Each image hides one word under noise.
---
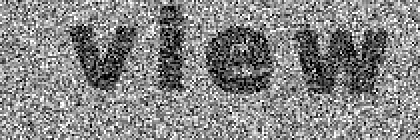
view
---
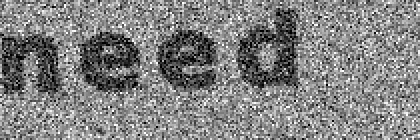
need
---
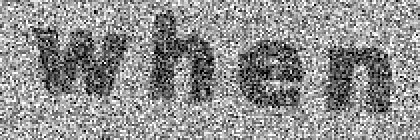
when
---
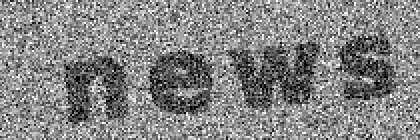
news
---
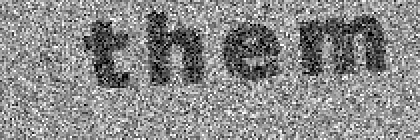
them
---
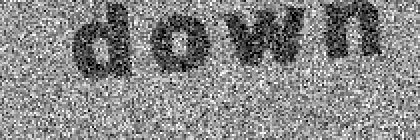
down
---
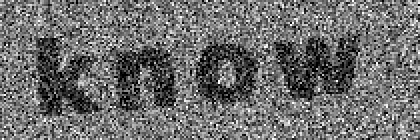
know
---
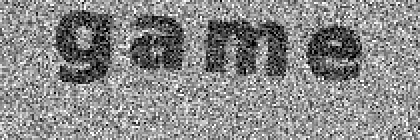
game
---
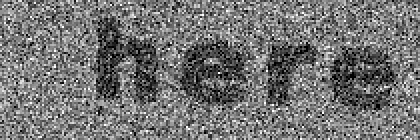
here
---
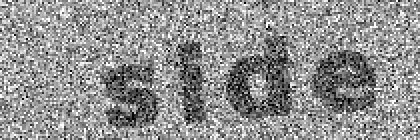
side
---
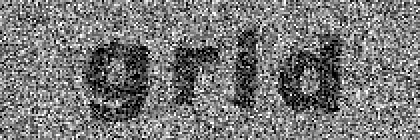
grid
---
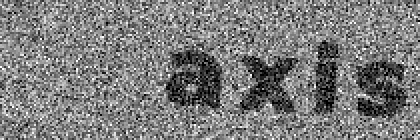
axis
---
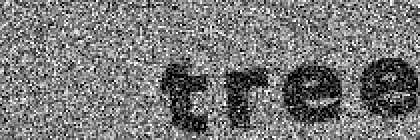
tree
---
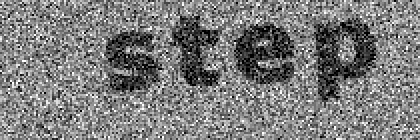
step
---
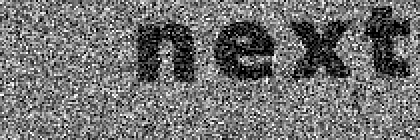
next
